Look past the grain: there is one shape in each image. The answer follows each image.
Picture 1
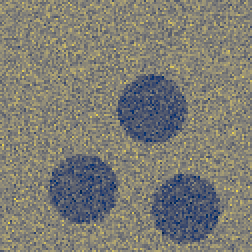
three dots
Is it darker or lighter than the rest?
darker
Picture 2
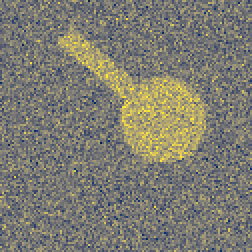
lollipop
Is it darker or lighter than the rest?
lighter
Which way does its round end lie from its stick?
down and right
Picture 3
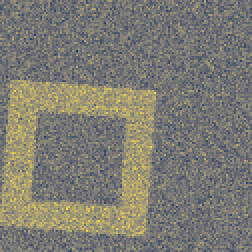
square frame
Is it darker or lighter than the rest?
lighter
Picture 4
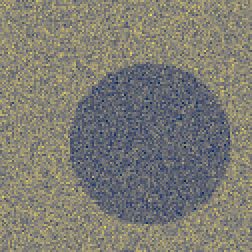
disc
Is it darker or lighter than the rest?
darker
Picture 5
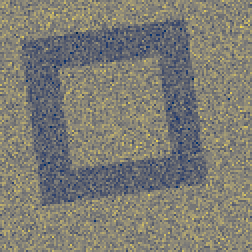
square frame
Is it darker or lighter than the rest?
darker
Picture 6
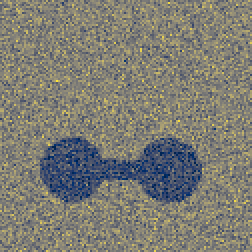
dumbbell
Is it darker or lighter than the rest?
darker
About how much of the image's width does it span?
two thirds
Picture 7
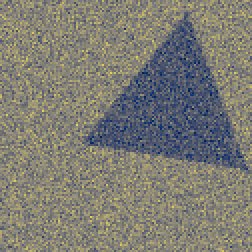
triangle
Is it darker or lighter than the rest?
darker
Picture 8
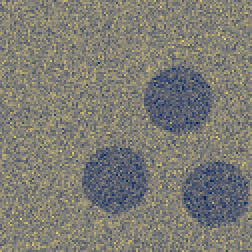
three dots
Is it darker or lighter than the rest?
darker
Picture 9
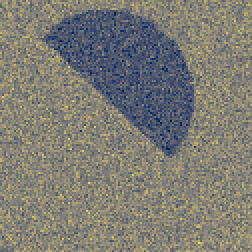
half disc
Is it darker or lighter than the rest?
darker
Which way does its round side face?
up and right
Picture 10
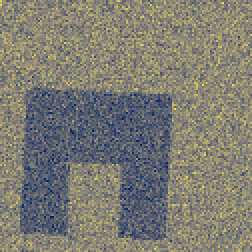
square with a notch
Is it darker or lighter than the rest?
darker
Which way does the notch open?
down
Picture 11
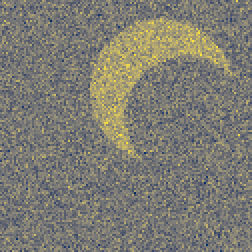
crescent
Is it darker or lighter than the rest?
lighter
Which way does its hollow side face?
down and right
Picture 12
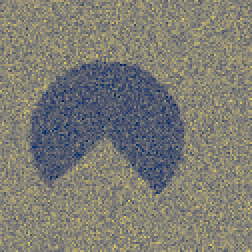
disc with a wedge cut out
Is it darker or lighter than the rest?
darker
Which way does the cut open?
down
